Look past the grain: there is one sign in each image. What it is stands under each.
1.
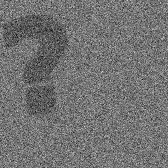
question mark
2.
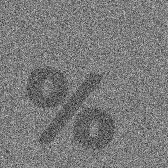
percent sign
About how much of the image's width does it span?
half
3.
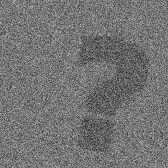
question mark
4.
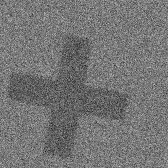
plus sign
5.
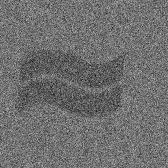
approximately sign
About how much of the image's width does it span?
two thirds
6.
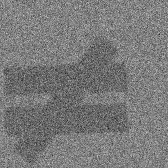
not-equal sign
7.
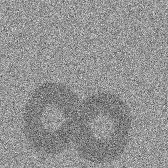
infinity sign
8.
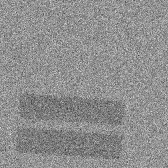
equals sign
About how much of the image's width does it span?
two thirds
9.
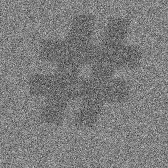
hash sign
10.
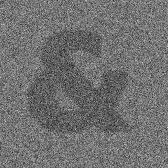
ampersand
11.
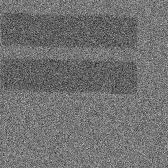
equals sign
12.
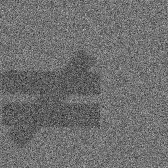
not-equal sign
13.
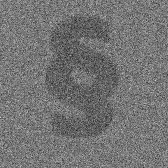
section sign
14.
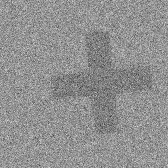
plus sign
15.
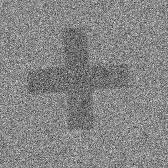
plus sign
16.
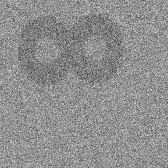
infinity sign
